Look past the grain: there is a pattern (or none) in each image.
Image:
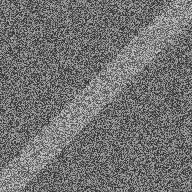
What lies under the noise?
a diagonal band
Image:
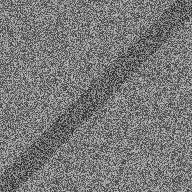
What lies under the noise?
a diagonal band
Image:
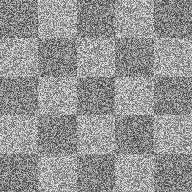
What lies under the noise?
a checkerboard
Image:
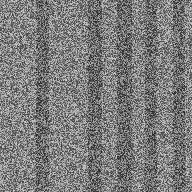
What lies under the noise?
bands of columns
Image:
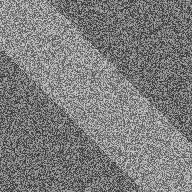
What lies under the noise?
a diagonal band
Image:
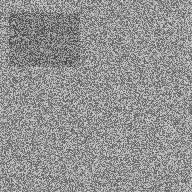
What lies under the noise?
one block
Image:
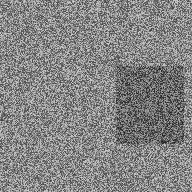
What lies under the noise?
one block
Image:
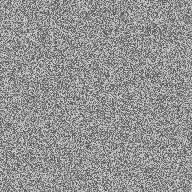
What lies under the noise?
only noise
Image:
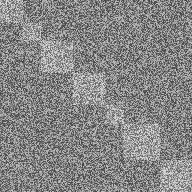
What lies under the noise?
blocks along the diagonal
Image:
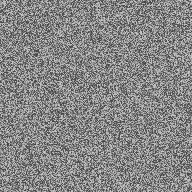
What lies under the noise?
only noise
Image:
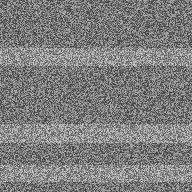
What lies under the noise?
bands of rows
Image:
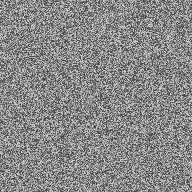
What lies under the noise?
only noise
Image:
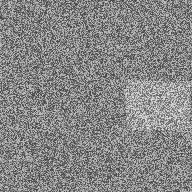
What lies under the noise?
one block
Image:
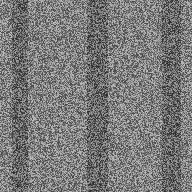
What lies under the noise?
bands of columns
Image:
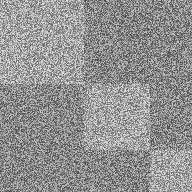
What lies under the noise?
blocks along the diagonal
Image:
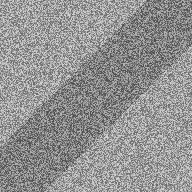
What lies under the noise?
a diagonal band
